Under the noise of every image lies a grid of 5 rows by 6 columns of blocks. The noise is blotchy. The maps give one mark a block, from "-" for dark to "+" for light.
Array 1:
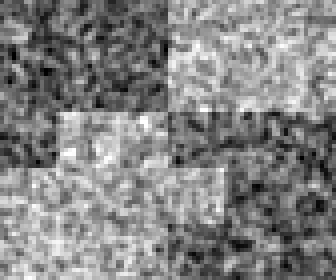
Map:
- - - + + +
- - - + + +
- + + - - -
+ + + + - -
+ + + - - -
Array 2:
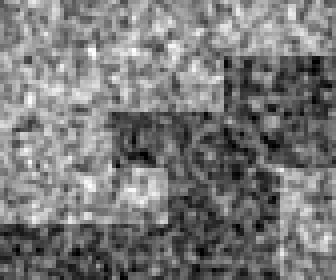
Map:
+ + + + + +
+ + + + - -
+ + - - - -
+ + + - - +
- - - - - +
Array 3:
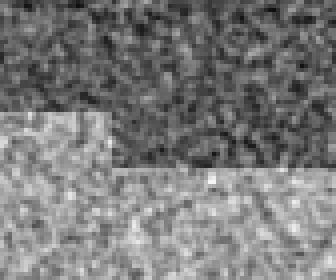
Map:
- - - - - -
- - - - - -
+ + - - - -
+ + + + + +
+ + + + + +
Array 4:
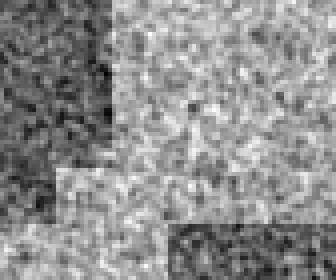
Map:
- - + + + +
- - + + + +
- - + + + +
- + + + + +
+ + + - - -
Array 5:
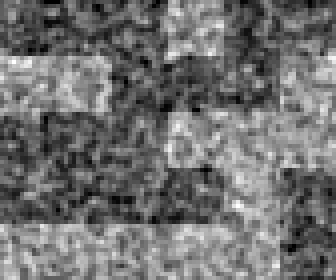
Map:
- - - + - -
+ + - - - +
- - - + + +
- - - - + -
+ + + + + -
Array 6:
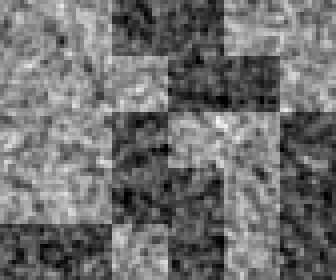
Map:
+ + - - + +
+ + + - - +
+ + - + + -
+ + - - + -
- - + - + -
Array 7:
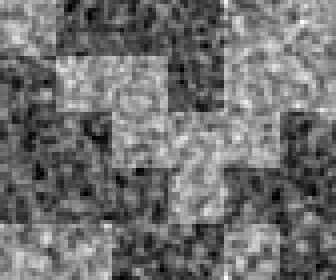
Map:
+ - - - + +
- + + - + +
- - + + + -
- - - + - -
+ + - - + -
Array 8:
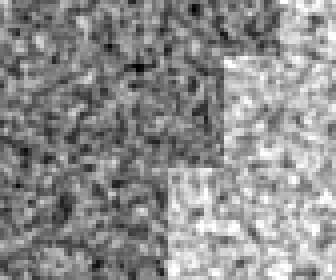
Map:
- - - - - +
- - - - + +
- - - - + +
- - - + + +
- - - + + +
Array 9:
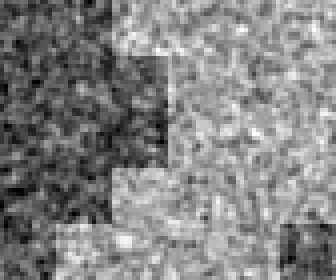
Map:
- - + + + +
- - - + + +
- - - + + +
- - + + + +
- + + + + -
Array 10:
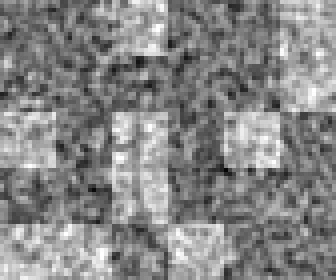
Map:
- - + - - +
- - - - - +
+ - + - + -
- - + - - -
+ + - + - -
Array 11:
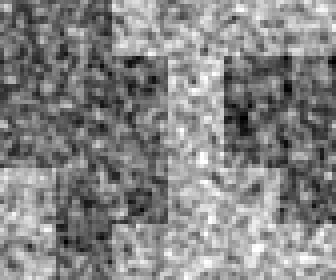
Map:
- - + + + +
- - - + - -
- - - + - -
+ - - + + -
+ - + + + +
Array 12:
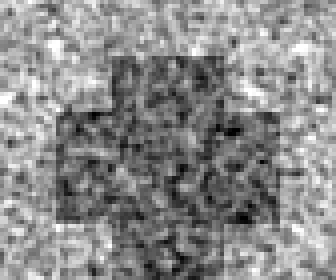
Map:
+ + + + + +
+ + - - + +
+ - - - - +
+ - - - - +
+ + - - + +
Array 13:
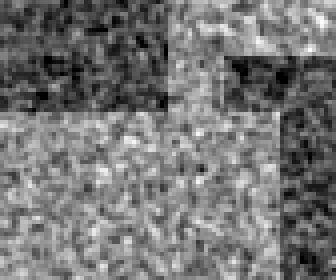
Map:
- - - + + +
- - - + - -
+ + + + + -
+ + + + + -
+ + + + + -
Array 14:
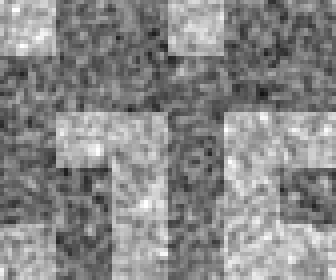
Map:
+ - - + - -
- - - - - -
- + + - + +
- - + - + -
+ - + - + +
